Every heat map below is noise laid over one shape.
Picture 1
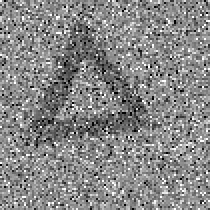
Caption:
dark triangle frame
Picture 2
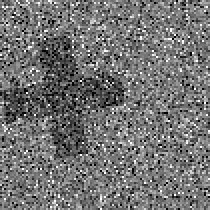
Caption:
dark cross
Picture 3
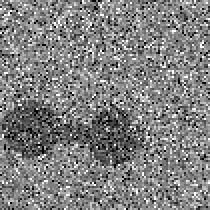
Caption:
dark dumbbell
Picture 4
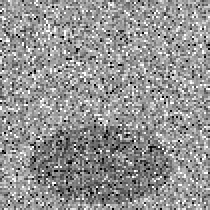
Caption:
dark ellipse
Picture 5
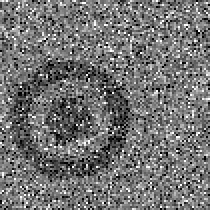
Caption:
dark bullseye
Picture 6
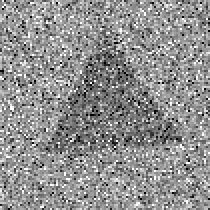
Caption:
dark triangle
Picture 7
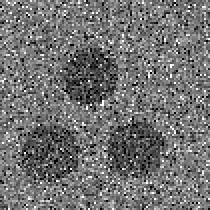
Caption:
dark three dots
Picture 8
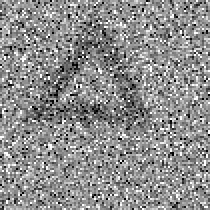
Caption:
dark triangle frame
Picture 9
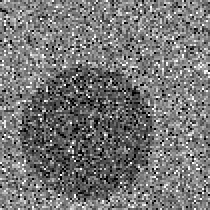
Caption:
dark disc
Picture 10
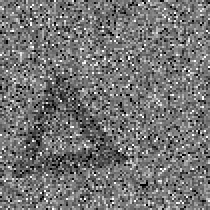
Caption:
dark triangle frame
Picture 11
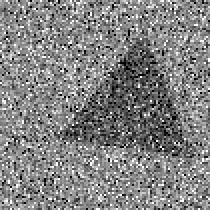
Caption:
dark triangle
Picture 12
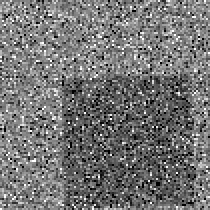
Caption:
dark square
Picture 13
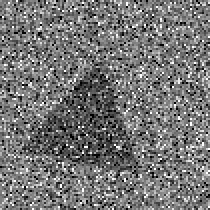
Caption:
dark triangle
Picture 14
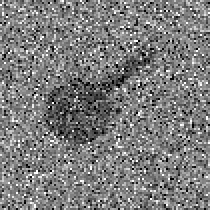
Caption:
dark lollipop
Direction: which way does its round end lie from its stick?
down and left
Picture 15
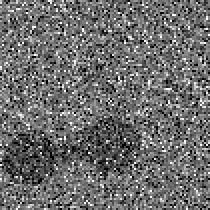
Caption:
dark dumbbell
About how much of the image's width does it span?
two thirds
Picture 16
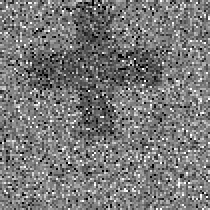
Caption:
dark cross
